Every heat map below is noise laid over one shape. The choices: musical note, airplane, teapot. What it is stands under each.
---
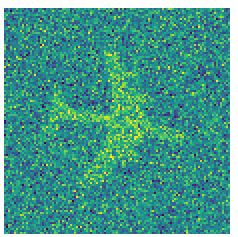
airplane
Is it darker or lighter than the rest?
lighter
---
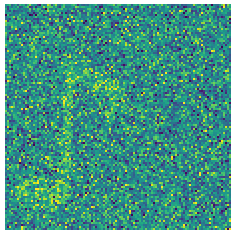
musical note
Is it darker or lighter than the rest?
lighter
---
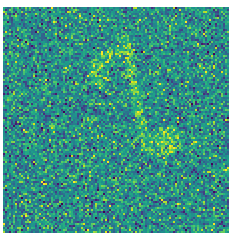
musical note
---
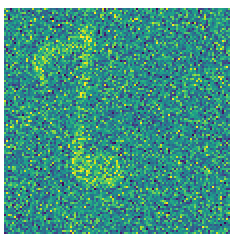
musical note
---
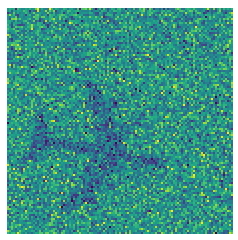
airplane
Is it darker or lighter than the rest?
darker
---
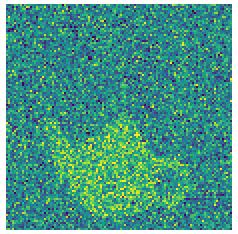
teapot
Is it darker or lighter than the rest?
lighter
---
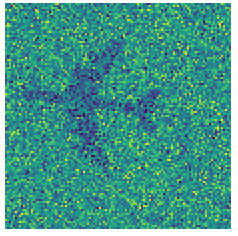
airplane
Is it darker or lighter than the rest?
darker
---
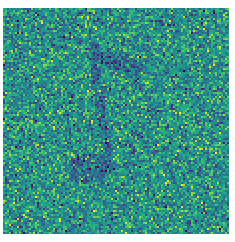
musical note
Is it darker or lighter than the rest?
darker
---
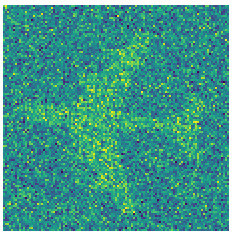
airplane
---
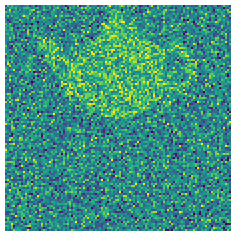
teapot
